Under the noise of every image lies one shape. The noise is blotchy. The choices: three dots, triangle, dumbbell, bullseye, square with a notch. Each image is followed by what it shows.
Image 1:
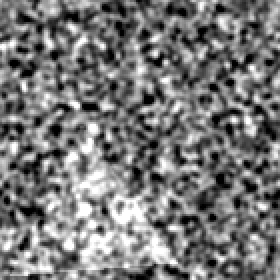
triangle
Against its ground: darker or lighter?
lighter
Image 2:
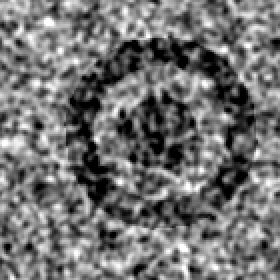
bullseye
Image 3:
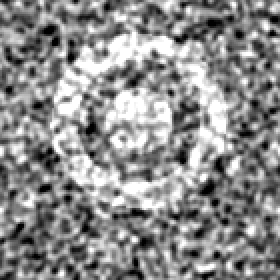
bullseye
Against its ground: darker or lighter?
lighter
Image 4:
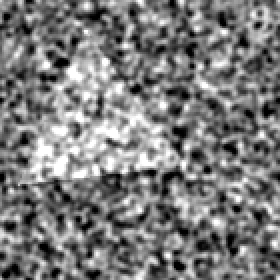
triangle
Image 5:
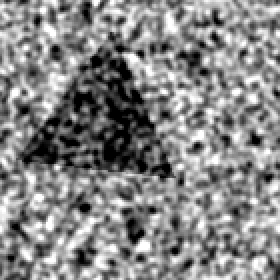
triangle
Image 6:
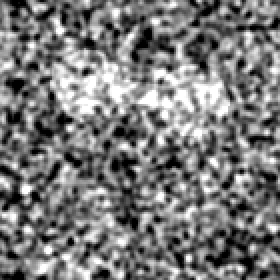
dumbbell
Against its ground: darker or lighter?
lighter
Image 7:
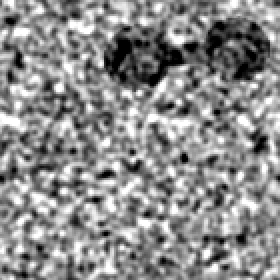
dumbbell
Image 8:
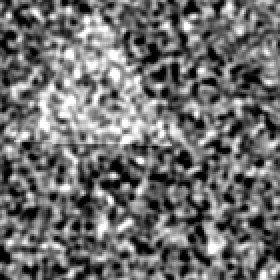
triangle
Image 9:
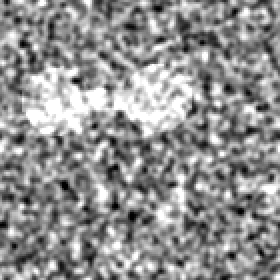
dumbbell
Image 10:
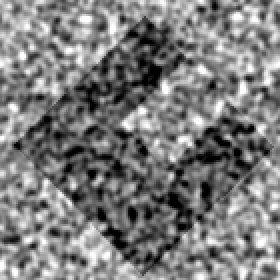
square with a notch
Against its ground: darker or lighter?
darker
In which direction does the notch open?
up and right
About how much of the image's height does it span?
nearly all
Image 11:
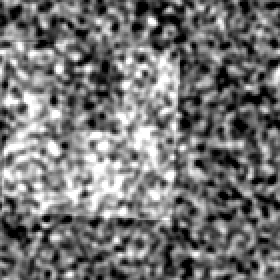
square with a notch
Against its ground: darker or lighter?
lighter
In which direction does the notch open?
up
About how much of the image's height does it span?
two thirds
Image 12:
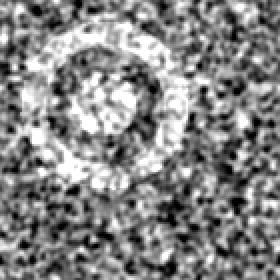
bullseye
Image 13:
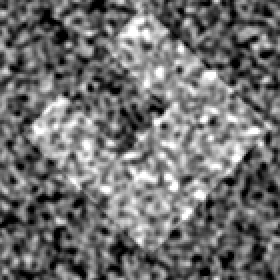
square with a notch
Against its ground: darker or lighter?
lighter
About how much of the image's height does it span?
nearly all
